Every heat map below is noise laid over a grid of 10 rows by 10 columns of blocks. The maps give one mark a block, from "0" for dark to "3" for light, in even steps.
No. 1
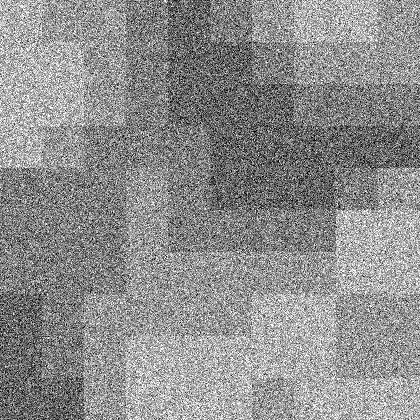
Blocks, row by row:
3221012332
3321001222
3321000111
3211100000
1112100012
1112111133
1112222233
0122223322
0123333322
0023332333
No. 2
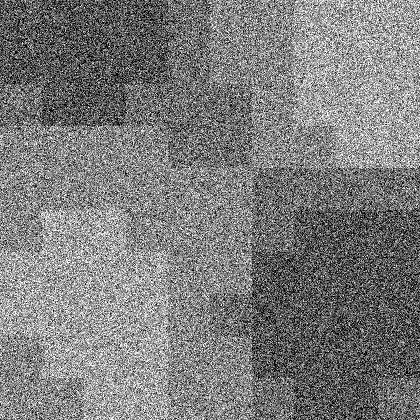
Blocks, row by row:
0000122333
0000122333
1001112333
2222112233
2222221111
2332221000
3333220000
3333210000
2333220000
2233221001
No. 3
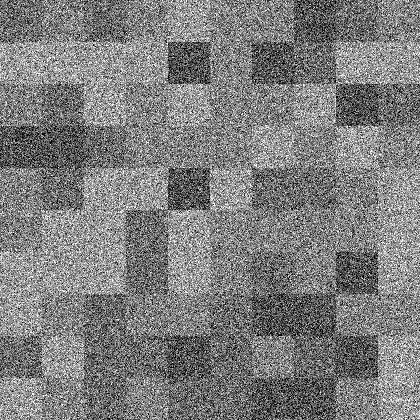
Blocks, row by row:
1212322012
3333020133
2132322301
0012223232
2133031123
2331322223
3331321203
3212210022
1311012103
3212110023
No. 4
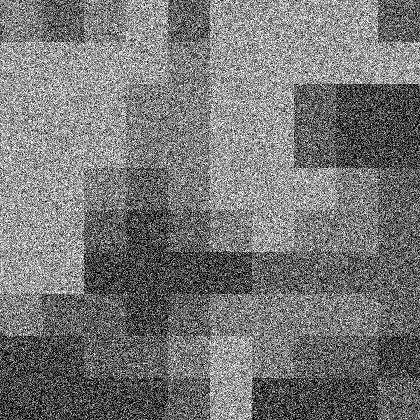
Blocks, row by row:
2123133331
3333233333
3332233100
3332233100
3321233321
3310123221
3300001111
2110122221
0011232110
0000130001
